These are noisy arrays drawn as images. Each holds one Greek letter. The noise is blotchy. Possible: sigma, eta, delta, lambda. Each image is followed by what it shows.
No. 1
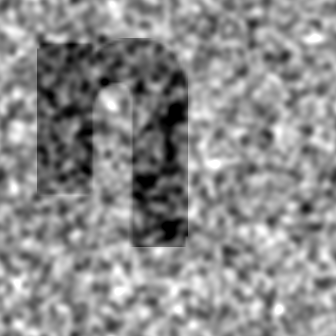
dark eta
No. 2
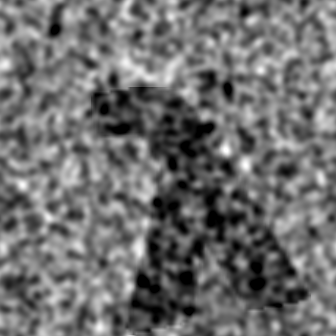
dark lambda
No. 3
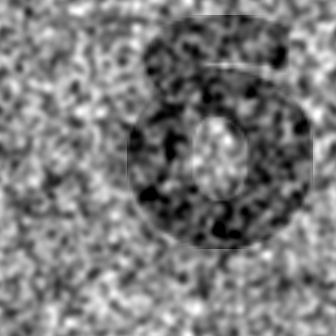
dark delta
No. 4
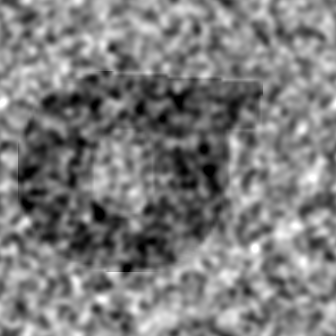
dark sigma
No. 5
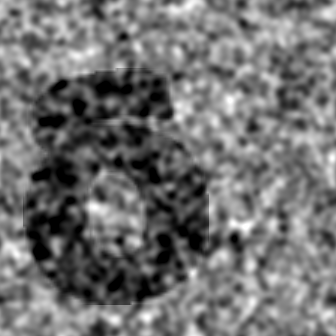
dark delta
